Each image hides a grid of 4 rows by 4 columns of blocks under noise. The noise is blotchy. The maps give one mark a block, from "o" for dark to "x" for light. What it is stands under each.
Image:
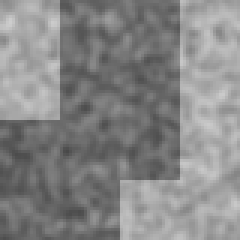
x o o x
x o o x
o o o x
o o x x
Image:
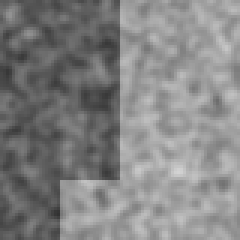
o o x x
o o x x
o o x x
o x x x
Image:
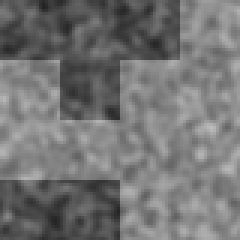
o o o x
x o x x
x x x x
o o x x
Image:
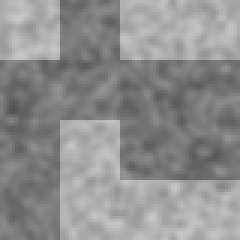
x o x x
o o o o
o x o o
o x x x
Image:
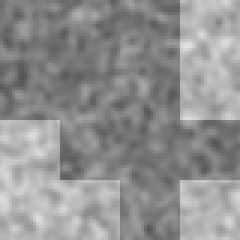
o o o x
o o o x
x o o o
x x o x
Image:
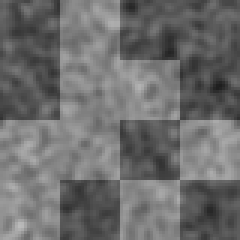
o x o o
o x x o
x x o x
x o x o
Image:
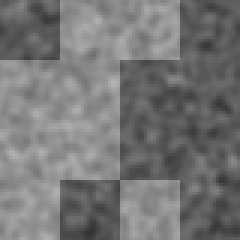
o x x o
x x o o
x x o o
x o x o
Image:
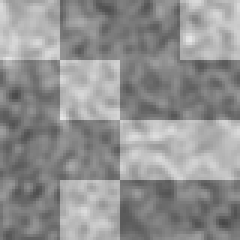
x o o x
o x o o
o o x x
o x o o
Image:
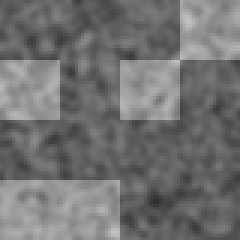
o o o x
x o x o
o o o o
x x o o
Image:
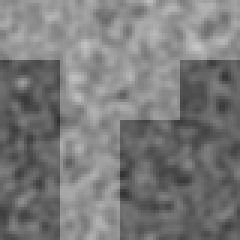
x x x x
o x x o
o x o o
o x o o
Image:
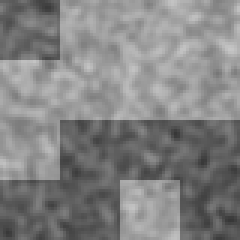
o x x x
x x x x
x o o o
o o x o
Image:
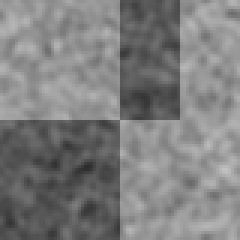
x x o x
x x o x
o o x x
o o x x
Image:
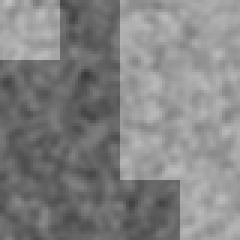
x o x x
o o x x
o o x x
o o o x
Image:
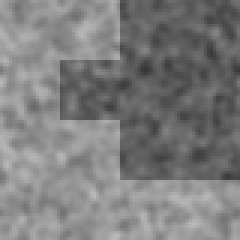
x x o o
x o o o
x x o o
x x x x
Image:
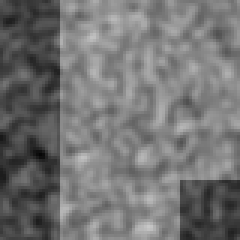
o x x x
o x x x
o x x x
o x x o
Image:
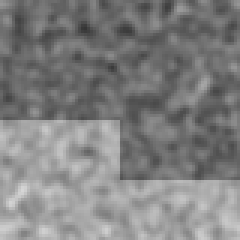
o o o o
o o o o
x x o o
x x x x
